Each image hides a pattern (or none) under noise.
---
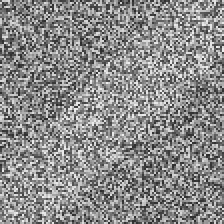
a diagonal band
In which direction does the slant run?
bottom left to top right
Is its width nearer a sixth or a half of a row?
a half
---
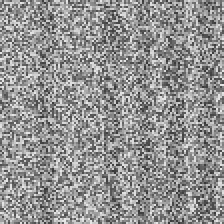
bands of columns
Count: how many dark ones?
5
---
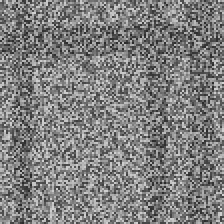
bands of rows crossing bands of columns
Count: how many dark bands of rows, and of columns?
1 and 3
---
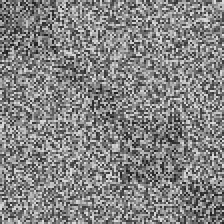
blocks along the diagonal
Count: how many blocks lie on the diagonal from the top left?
5
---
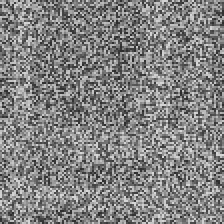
bands of rows crossing bands of columns
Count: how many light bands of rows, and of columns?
2 and 3
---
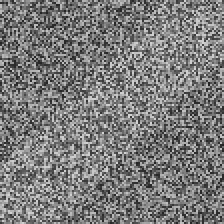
a diagonal band
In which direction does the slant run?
bottom left to top right
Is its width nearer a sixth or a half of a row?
a half
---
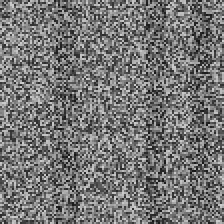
bands of columns
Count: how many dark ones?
3
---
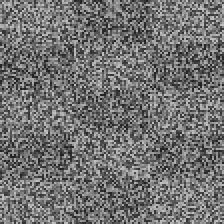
a checkerboard
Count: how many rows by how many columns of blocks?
5 by 3
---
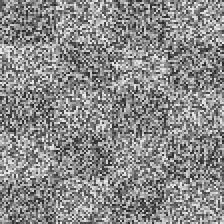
a checkerboard
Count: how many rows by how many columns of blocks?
5 by 4
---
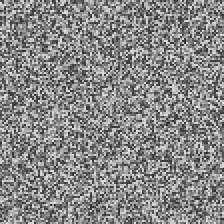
only noise
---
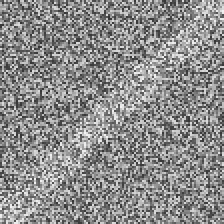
a diagonal band
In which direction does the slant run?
bottom left to top right
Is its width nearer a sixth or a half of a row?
a sixth
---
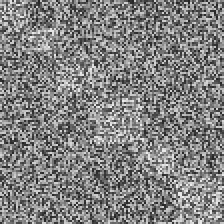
blocks along the diagonal
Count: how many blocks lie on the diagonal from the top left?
6
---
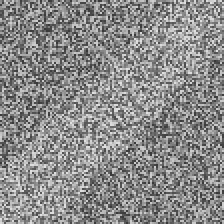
a diagonal band
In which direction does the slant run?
bottom left to top right
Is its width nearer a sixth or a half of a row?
a half
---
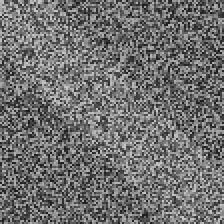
a diagonal band
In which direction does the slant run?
top left to bottom right
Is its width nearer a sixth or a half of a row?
a half
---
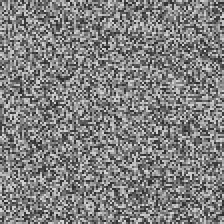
only noise
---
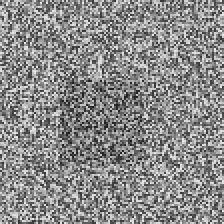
one block
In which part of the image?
centre
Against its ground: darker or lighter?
darker
